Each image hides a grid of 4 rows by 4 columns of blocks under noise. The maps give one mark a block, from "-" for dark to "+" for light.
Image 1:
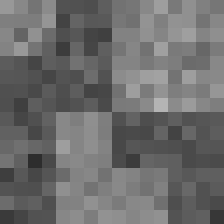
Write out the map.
+ - + +
- - + +
- + - -
- + + -
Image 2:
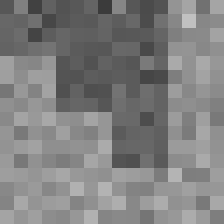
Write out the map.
- - - +
+ - - +
+ + - +
+ + + +
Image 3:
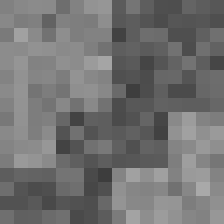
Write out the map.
+ + - -
+ + - -
+ - - +
- - + +
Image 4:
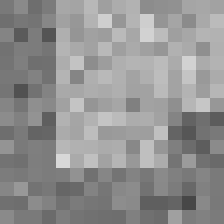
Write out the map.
- + + +
- + + +
- + + -
- - - -
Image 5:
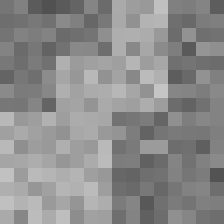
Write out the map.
- - + -
- + + -
+ + - -
+ + - -
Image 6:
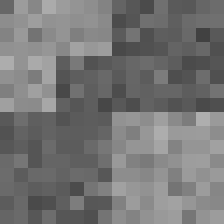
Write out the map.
+ + - -
+ - - -
- - + +
- - + +
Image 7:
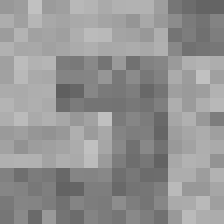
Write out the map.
+ + + -
+ - - +
+ + - +
- - - +
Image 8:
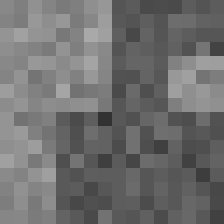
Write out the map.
+ + - -
+ + - +
+ - - -
+ - - -
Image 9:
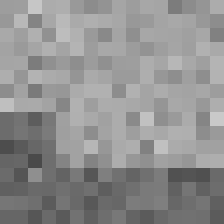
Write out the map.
+ + + +
+ + + +
- + + +
- - - -
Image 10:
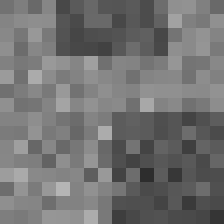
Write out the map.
+ - - +
+ + + +
+ + - -
+ + - -
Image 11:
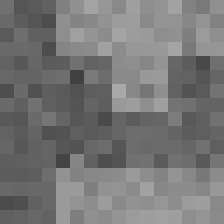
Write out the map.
- + + +
- - + -
- - - -
- + + +
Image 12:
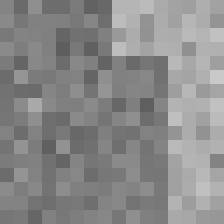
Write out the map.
- - + +
- - - +
- - - +
- - - +
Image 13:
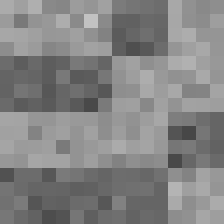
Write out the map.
+ + - +
- - + +
+ + + -
- - - +
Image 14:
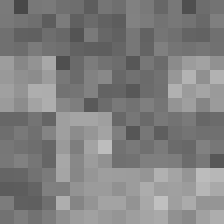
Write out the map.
- - - -
+ - - +
- + - -
- + + +
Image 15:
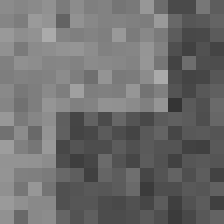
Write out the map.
+ + + -
+ + + -
+ - - -
+ - - -
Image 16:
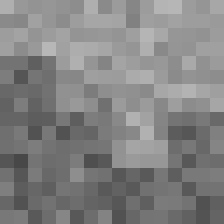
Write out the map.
+ + + +
- + + +
- - + -
- - - -
